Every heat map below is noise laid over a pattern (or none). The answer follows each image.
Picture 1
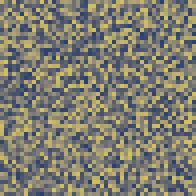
only noise
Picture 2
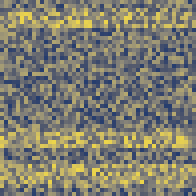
bands of rows
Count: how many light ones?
3
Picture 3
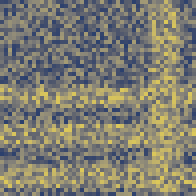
bands of rows crossing bands of columns
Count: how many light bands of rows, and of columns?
3 and 1
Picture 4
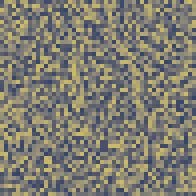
only noise
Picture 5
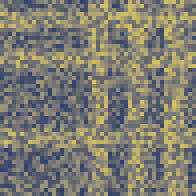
bands of rows crossing bands of columns
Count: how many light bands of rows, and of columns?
3 and 3
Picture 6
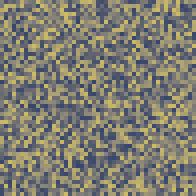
only noise
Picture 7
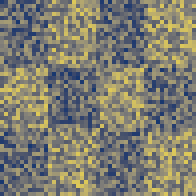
a checkerboard
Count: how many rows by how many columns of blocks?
3 by 4
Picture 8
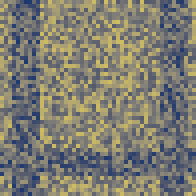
bands of rows crossing bands of columns
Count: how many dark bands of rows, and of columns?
1 and 2
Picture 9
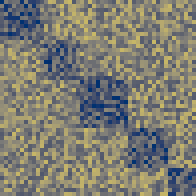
blocks along the diagonal
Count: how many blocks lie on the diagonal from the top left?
5
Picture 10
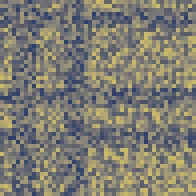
bands of rows crossing bands of columns
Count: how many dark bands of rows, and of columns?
3 and 2
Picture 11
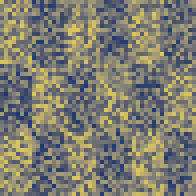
a checkerboard
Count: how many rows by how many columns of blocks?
3 by 6
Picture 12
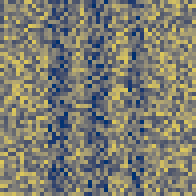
bands of columns
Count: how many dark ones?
3
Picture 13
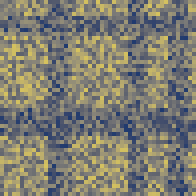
bands of rows crossing bands of columns
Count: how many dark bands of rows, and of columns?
2 and 3
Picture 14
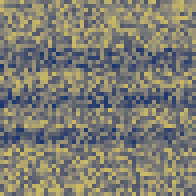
bands of rows
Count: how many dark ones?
3
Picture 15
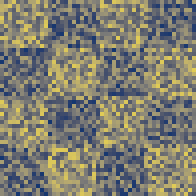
a checkerboard
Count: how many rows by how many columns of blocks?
4 by 4
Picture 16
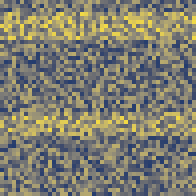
bands of rows
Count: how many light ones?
2
